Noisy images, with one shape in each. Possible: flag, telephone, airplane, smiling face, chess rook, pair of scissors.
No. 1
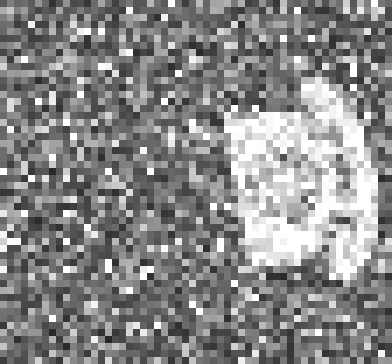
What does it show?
light telephone
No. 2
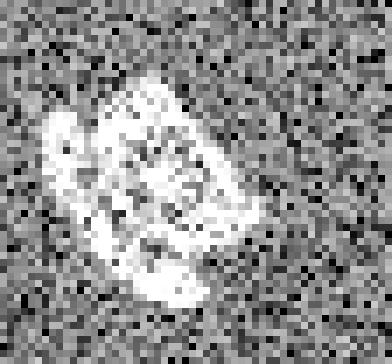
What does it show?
light telephone
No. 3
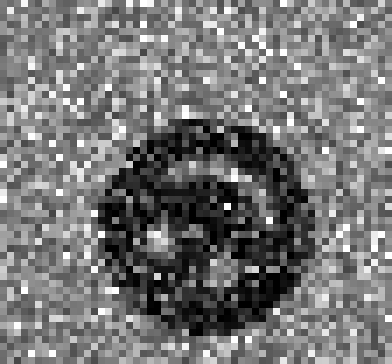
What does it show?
dark smiling face
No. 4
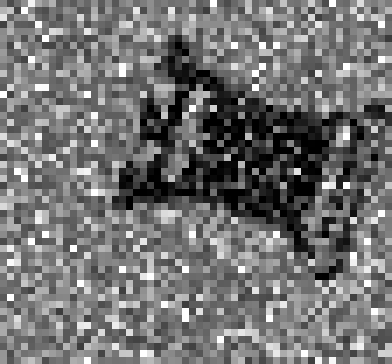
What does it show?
dark chess rook
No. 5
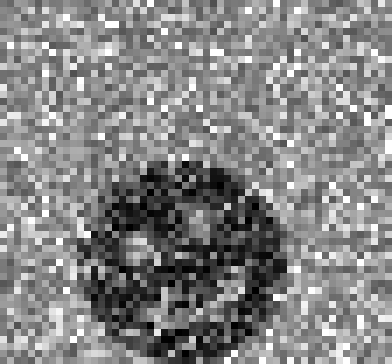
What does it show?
dark smiling face
